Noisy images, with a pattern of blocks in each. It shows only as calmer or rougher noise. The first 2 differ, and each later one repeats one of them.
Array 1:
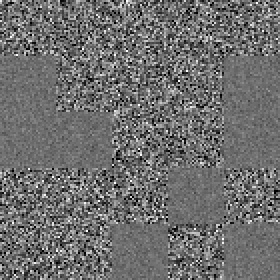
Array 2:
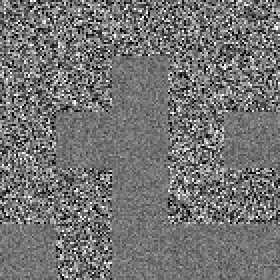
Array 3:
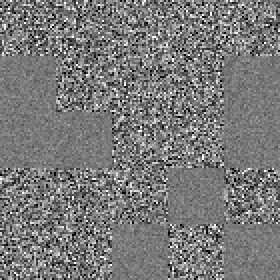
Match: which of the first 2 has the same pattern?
1
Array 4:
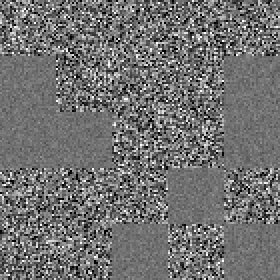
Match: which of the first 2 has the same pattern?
1
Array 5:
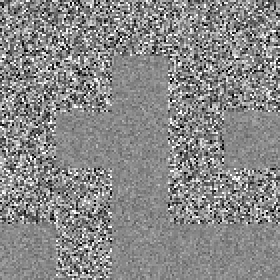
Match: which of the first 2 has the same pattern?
2
